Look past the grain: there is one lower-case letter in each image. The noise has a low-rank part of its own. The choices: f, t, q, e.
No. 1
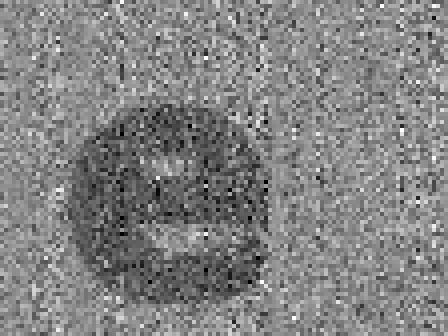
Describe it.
dark e
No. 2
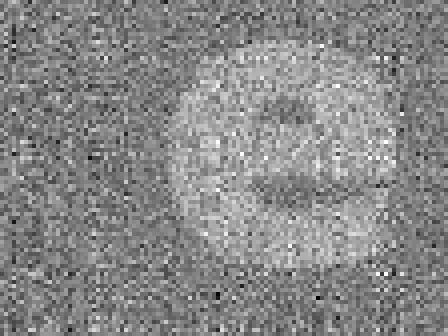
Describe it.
light e
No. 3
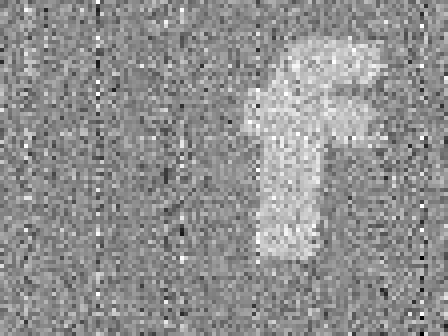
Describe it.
light f
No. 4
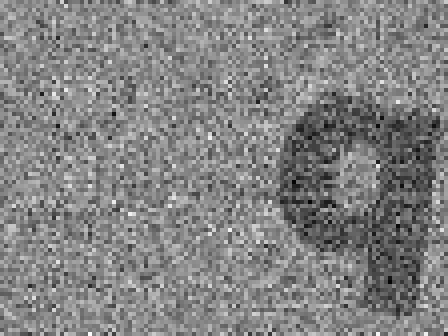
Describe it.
dark q
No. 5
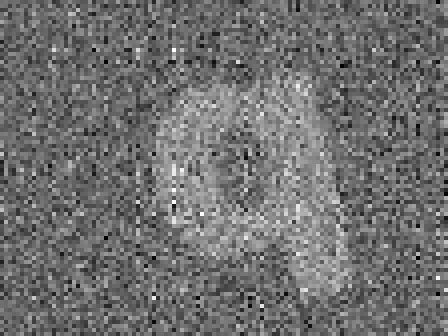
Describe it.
light q
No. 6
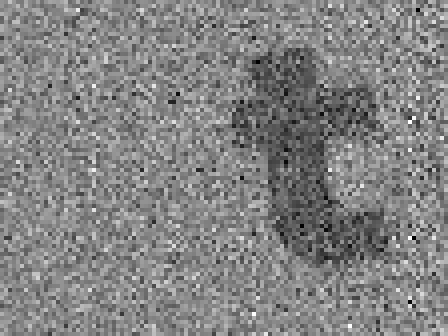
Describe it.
dark t
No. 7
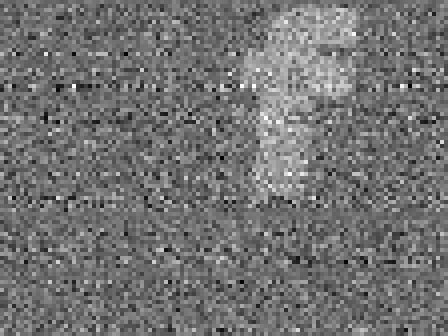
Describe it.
light f
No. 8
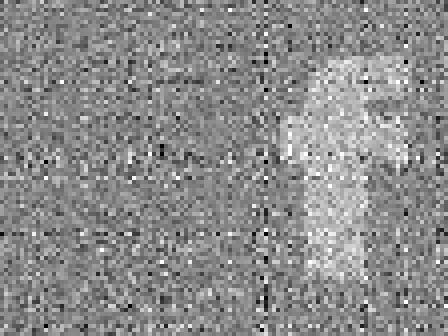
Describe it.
light f
